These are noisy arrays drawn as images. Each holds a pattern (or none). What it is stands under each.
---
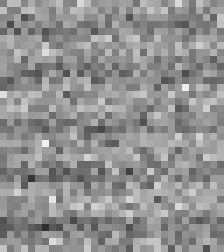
horizontal stripes
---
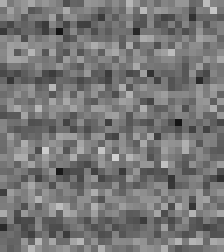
horizontal stripes
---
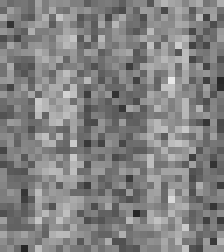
vertical stripes
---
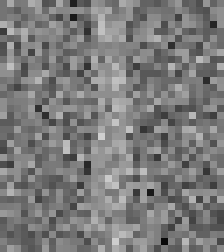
one vertical stripe
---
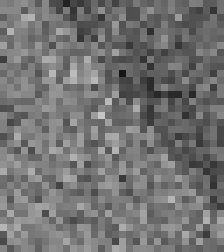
a sharp edge
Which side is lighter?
bottom left
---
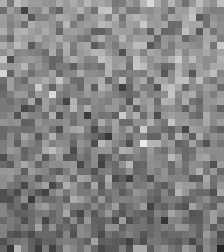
a smooth slope
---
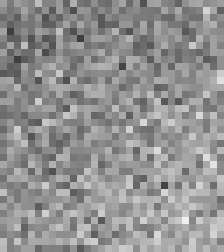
a smooth slope
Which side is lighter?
bottom right
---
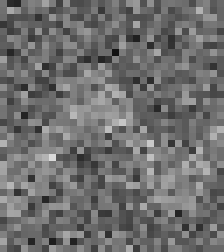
a wavy band
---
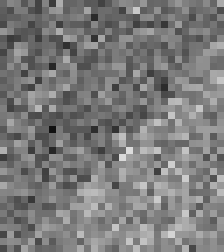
a sharp edge
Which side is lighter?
bottom right
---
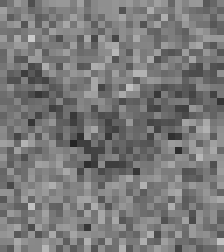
a wavy band
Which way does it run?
left to right
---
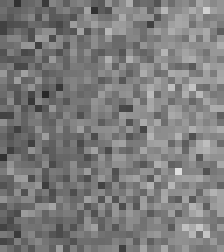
a smooth slope
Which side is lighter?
right
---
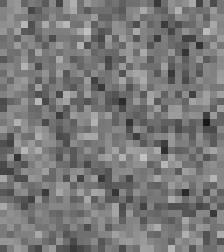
rings round one point
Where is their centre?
top right
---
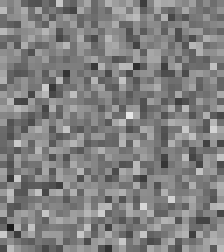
only noise
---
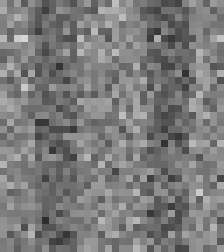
vertical stripes
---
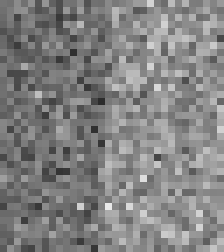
a sharp edge
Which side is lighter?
right
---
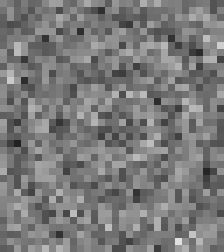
rings round one point
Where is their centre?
centre
